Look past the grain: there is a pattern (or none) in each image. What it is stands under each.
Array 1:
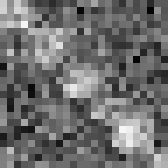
blocks along the diagonal
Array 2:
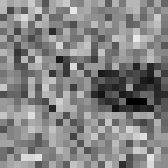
one block
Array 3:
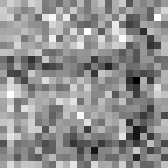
bands of rows crossing bands of columns
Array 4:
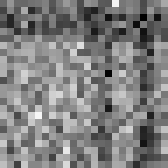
bands of rows crossing bands of columns
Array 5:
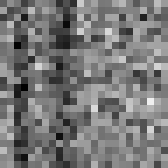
bands of columns
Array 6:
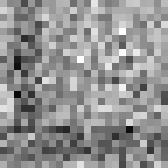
bands of rows crossing bands of columns
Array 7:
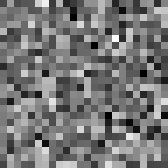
only noise
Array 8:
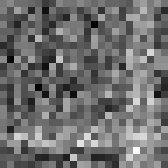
bands of rows crossing bands of columns
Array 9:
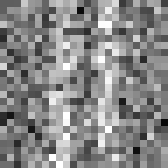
bands of columns
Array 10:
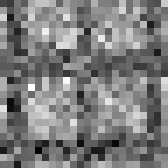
bands of rows crossing bands of columns
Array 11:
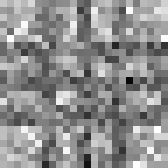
bands of rows crossing bands of columns
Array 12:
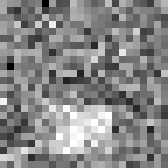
one block
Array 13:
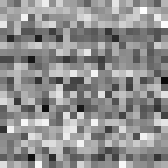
bands of rows
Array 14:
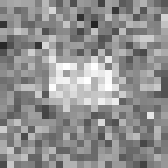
one block
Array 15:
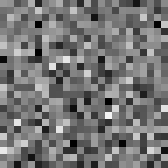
only noise
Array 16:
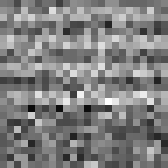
bands of rows
